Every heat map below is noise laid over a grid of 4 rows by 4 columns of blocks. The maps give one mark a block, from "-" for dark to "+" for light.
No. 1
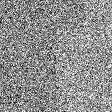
- - - +
- - + +
- - + +
- - + +
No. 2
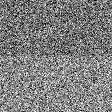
- - - -
- - - -
+ + + +
+ + + +
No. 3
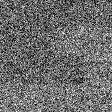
- - - -
- - + +
- - - +
+ + + +
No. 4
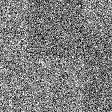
+ - - +
+ - - -
+ + + -
+ + + -
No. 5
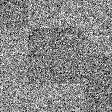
- + + +
+ - - +
+ - - -
+ + + -
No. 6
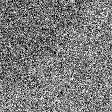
- - - +
- - + +
- + + +
+ + + +
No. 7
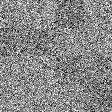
+ + - +
- - + +
+ + - -
+ + + -
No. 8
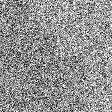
- + + +
- - + +
- - - +
- - - +
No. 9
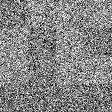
- + + +
+ - + -
+ - + +
- - - -
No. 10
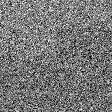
+ + + +
+ + - -
- - - -
- - - -
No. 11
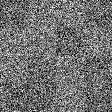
- + + -
+ + - +
+ - + -
- - + -
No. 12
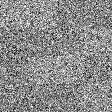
+ + - -
- - - +
- + + -
- - - +
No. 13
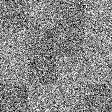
- + - +
+ - - +
+ - + +
- + + -
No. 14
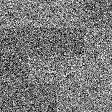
+ + + -
- - - +
- + + +
- - + +
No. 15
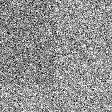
- - + +
- - + +
- - + +
+ + + +
